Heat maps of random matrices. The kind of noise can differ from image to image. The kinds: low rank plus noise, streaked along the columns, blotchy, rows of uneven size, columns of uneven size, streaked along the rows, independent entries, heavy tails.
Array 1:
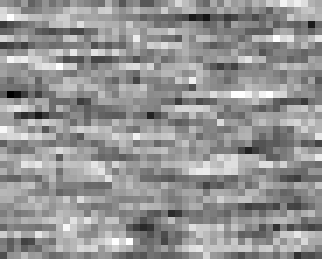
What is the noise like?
streaked along the rows
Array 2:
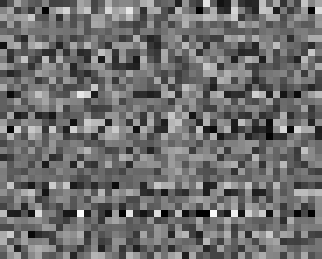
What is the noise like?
rows of uneven size
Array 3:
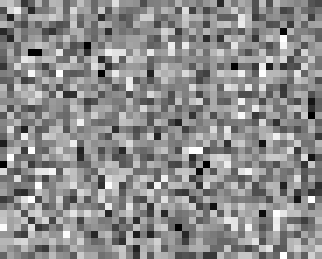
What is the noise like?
independent entries
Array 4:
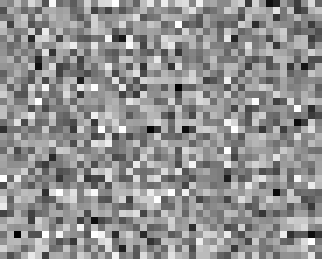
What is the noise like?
low rank plus noise
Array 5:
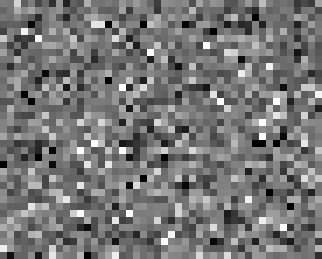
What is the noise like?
heavy tails
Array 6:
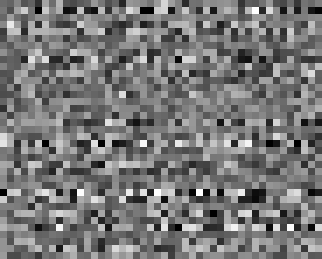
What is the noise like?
rows of uneven size
